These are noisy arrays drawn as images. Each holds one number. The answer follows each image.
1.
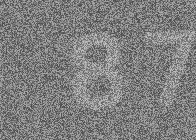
87
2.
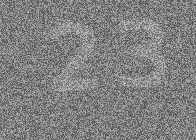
23
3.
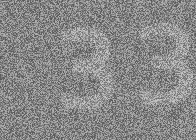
33
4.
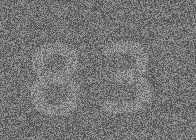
83
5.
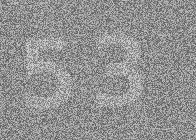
53
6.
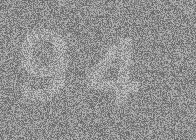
94
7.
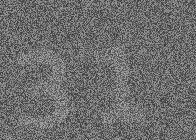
31
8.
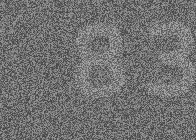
83
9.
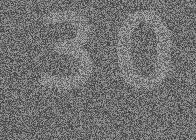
30
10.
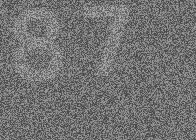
87
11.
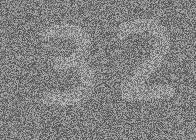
32
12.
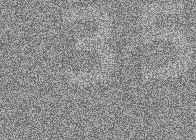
35
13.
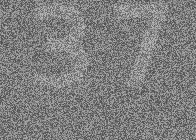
37
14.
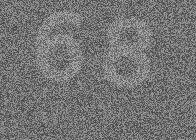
68
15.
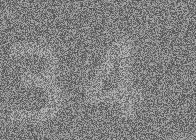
34
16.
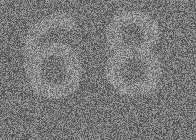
68
